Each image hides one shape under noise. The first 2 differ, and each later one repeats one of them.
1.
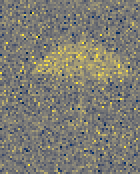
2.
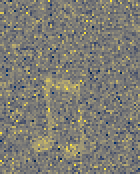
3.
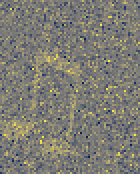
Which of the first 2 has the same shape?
2
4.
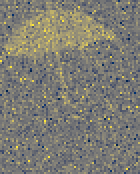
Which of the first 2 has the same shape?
1
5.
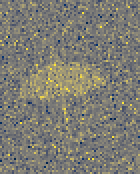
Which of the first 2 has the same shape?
1
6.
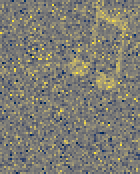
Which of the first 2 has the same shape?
2
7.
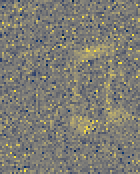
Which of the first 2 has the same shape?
2
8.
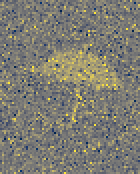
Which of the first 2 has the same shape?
1
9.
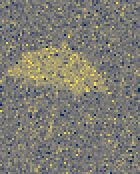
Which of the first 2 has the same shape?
1
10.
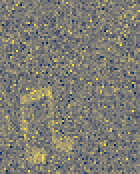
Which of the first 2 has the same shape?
2
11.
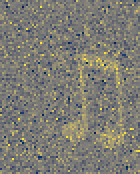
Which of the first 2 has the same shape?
2
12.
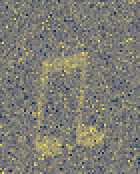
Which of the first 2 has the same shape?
2
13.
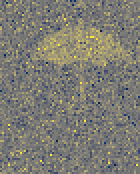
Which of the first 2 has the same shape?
1
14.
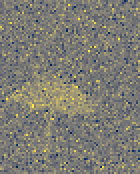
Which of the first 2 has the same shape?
1
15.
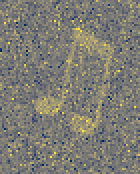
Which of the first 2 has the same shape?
2
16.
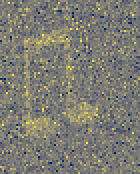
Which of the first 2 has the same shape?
2
